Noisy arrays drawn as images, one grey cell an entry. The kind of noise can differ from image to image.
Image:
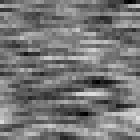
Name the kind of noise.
streaked along the rows
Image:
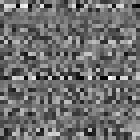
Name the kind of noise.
rows of uneven size
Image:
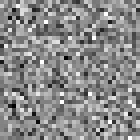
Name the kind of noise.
independent entries
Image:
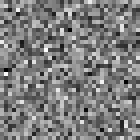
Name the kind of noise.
independent entries
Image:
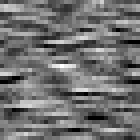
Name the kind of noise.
streaked along the rows
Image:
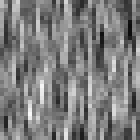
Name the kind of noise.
streaked along the columns
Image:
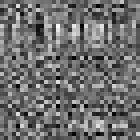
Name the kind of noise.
low rank plus noise
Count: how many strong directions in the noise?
two
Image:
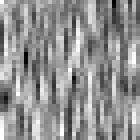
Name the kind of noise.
streaked along the columns
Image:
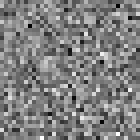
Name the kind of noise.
independent entries
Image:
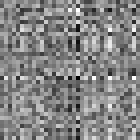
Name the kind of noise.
low rank plus noise
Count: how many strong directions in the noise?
one
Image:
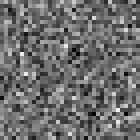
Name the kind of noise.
independent entries
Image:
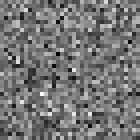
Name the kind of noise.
independent entries
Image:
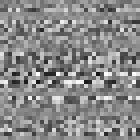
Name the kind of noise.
rows of uneven size
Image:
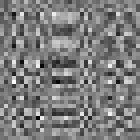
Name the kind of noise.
low rank plus noise
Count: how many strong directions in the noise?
one
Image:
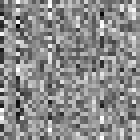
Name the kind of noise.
columns of uneven size
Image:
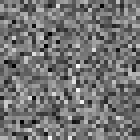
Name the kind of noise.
independent entries
